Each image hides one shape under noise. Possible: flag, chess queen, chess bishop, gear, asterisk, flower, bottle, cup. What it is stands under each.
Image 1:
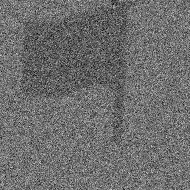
dark flag
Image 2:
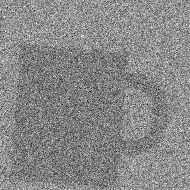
dark cup
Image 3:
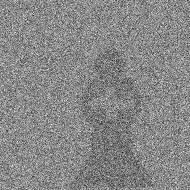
dark chess bishop
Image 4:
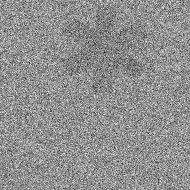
dark asterisk
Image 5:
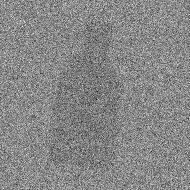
dark bottle
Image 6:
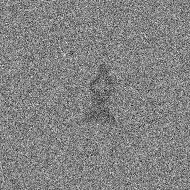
dark chess bishop, centre
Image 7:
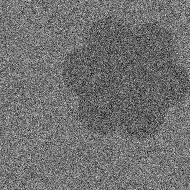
dark flower
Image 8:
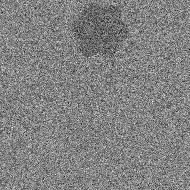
dark flower, top middle
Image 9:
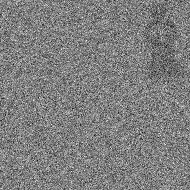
dark chess bishop, top right
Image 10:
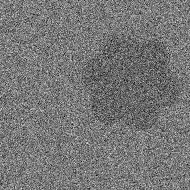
dark flower
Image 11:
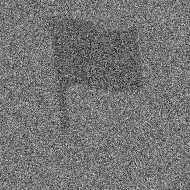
dark flag
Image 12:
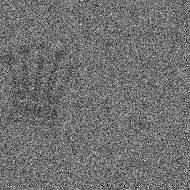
dark chess queen, middle left
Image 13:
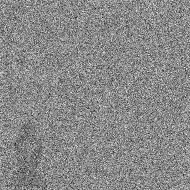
dark chess bishop, bottom left
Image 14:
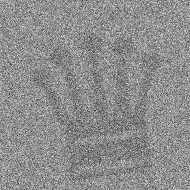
dark chess queen
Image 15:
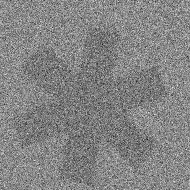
dark asterisk
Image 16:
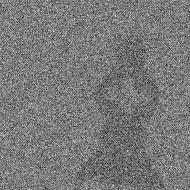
dark chess bishop
